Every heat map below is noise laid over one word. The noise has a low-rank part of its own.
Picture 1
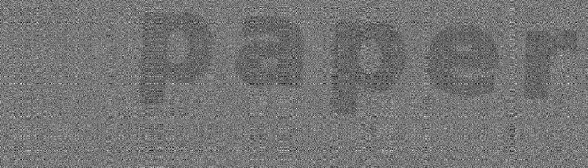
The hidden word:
paper
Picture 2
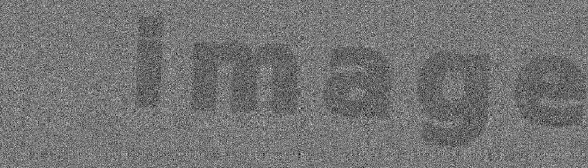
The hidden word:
image
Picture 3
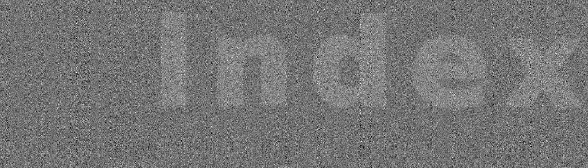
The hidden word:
index
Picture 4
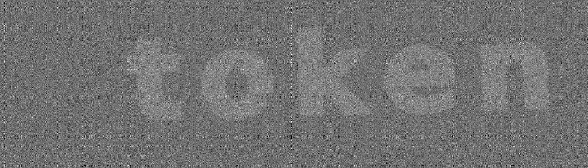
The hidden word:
token
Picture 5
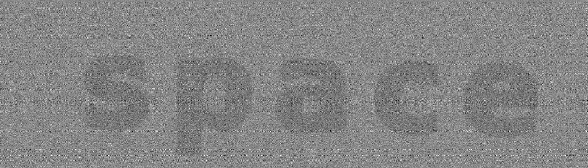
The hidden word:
space
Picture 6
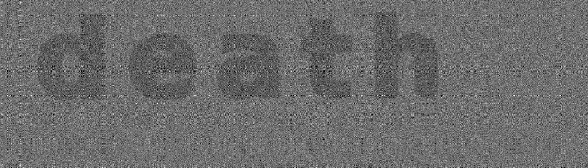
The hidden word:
death
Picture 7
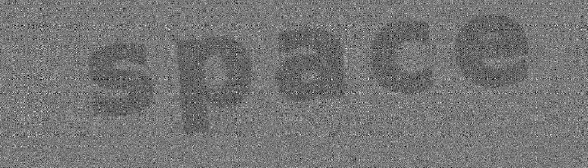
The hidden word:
space
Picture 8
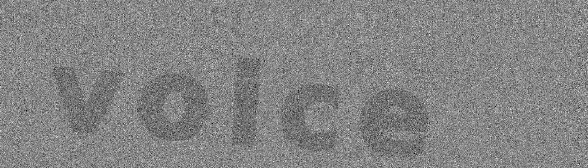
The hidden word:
voice
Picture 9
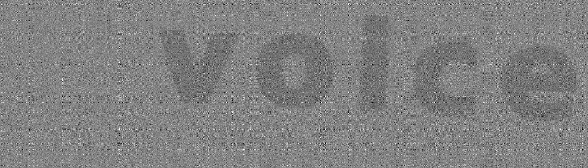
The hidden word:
voice
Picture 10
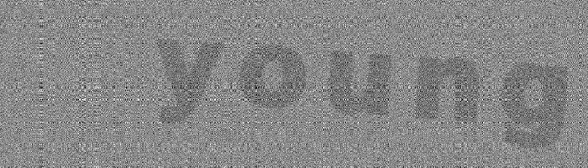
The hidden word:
young
